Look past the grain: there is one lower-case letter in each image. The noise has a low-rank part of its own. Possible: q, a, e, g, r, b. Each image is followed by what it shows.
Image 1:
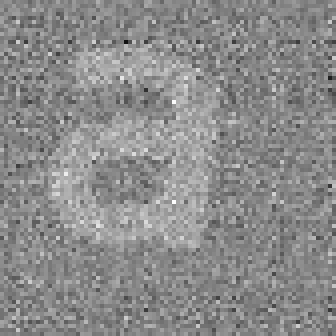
a
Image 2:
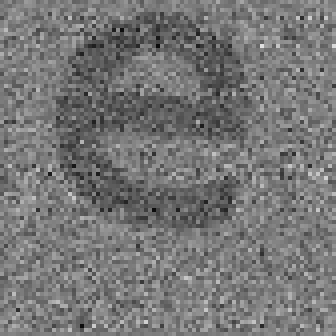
e
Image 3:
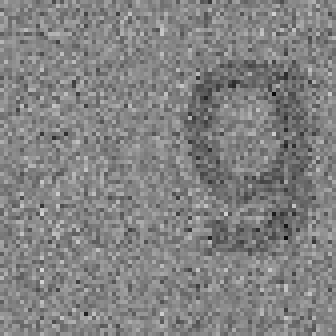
g
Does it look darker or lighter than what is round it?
darker
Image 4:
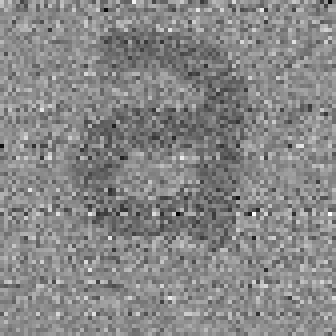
a
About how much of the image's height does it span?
two thirds
